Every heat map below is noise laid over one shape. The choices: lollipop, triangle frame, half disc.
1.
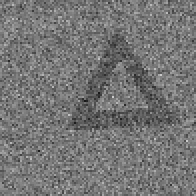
dark triangle frame
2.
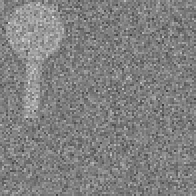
light lollipop
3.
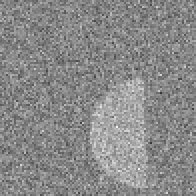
light half disc
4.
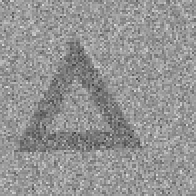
dark triangle frame
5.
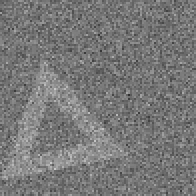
light triangle frame
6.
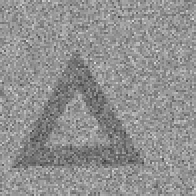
dark triangle frame
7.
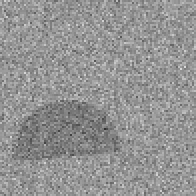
dark half disc
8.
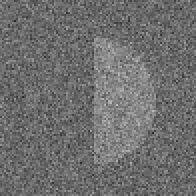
light half disc
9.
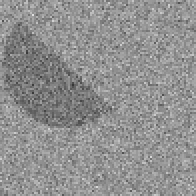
dark half disc
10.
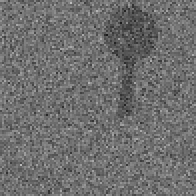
dark lollipop
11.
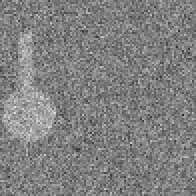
light lollipop
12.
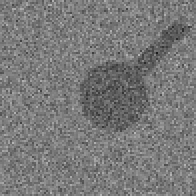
dark lollipop
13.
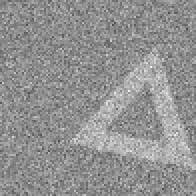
light triangle frame
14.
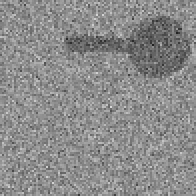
dark lollipop
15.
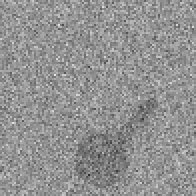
dark lollipop
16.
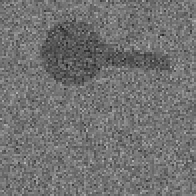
dark lollipop
